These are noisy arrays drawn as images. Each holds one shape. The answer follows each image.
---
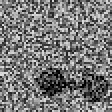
dumbbell
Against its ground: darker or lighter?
darker
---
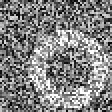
ring
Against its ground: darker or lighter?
lighter
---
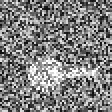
lollipop
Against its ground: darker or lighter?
lighter
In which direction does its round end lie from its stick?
left
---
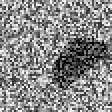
half disc
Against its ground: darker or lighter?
darker
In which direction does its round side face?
up and left
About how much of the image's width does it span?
half
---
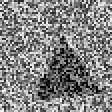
triangle
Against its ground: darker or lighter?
darker
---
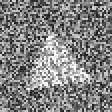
triangle
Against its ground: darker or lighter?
lighter
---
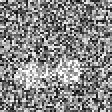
dumbbell
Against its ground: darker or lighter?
lighter
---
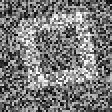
square frame
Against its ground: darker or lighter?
lighter
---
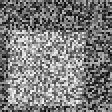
square
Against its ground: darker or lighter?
lighter
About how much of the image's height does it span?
two thirds
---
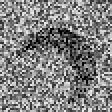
crescent
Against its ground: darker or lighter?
darker
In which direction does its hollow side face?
down and left
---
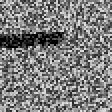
bar
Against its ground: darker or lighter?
darker
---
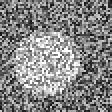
disc
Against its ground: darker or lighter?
lighter
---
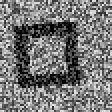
square frame
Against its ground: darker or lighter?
darker
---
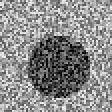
disc
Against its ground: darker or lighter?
darker
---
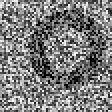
ring
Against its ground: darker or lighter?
darker
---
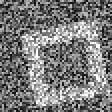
square frame
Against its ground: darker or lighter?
lighter
